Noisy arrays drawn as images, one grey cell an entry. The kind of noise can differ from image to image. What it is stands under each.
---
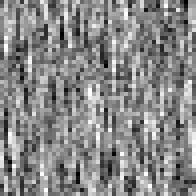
streaked along the columns
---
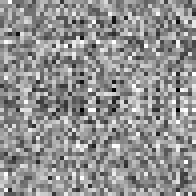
low rank plus noise
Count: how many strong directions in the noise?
one
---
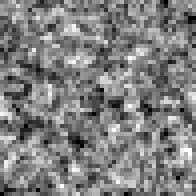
blotchy
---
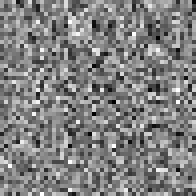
low rank plus noise
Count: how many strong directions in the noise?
one
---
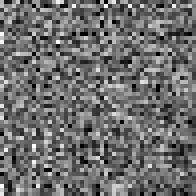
low rank plus noise
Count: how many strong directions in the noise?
two
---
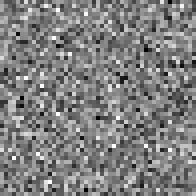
independent entries
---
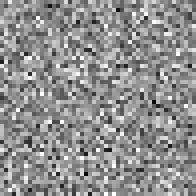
independent entries
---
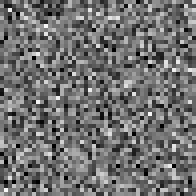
independent entries
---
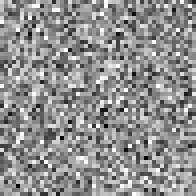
independent entries
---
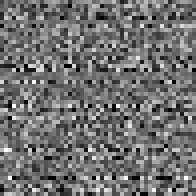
rows of uneven size
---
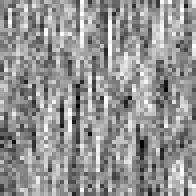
streaked along the columns
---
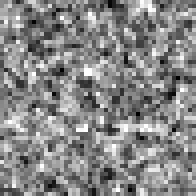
blotchy
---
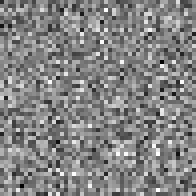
low rank plus noise
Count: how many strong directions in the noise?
three or four
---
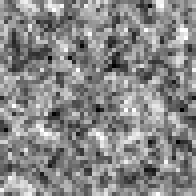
blotchy
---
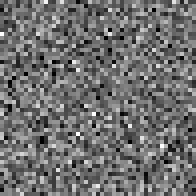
independent entries
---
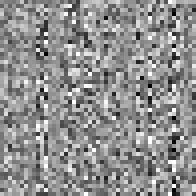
columns of uneven size
